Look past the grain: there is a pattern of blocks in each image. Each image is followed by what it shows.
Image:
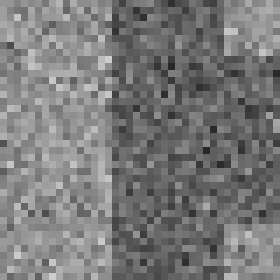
top and bottom mirror each other
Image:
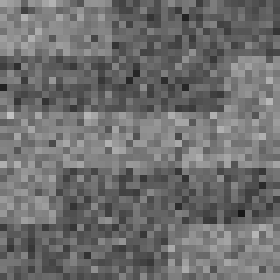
the same after a half turn
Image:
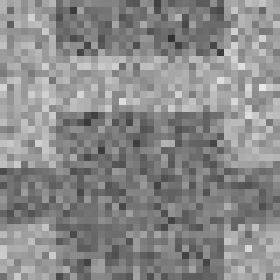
left and right mirror each other
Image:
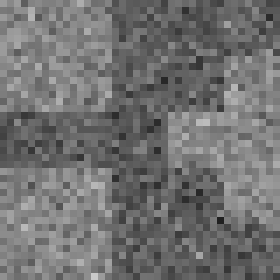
top and bottom mirror each other
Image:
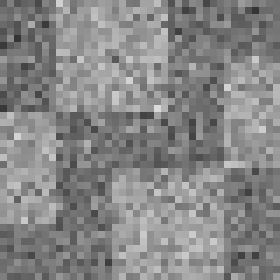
the same after a half turn
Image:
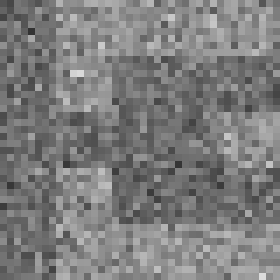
top and bottom mirror each other
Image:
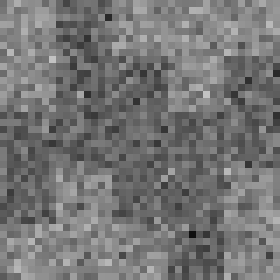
the same after a half turn
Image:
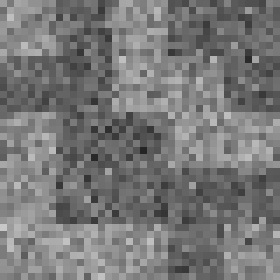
mirrored about the diagonal from the bottom left
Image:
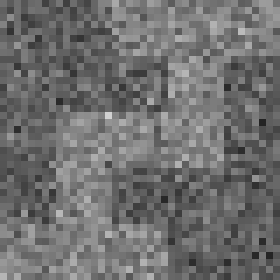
the same after a half turn
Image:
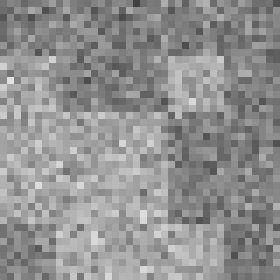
mirrored about the diagonal from the bottom left
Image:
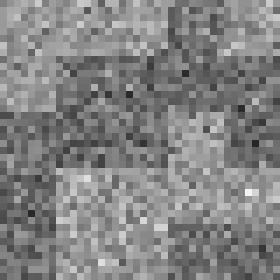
no symmetry
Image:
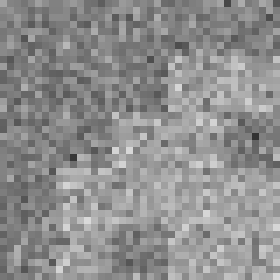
mirrored about the diagonal from the top left
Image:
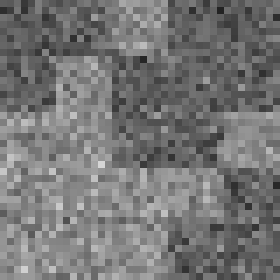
mirrored about the diagonal from the bottom left
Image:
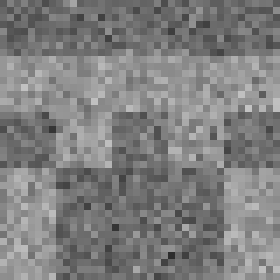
left and right mirror each other
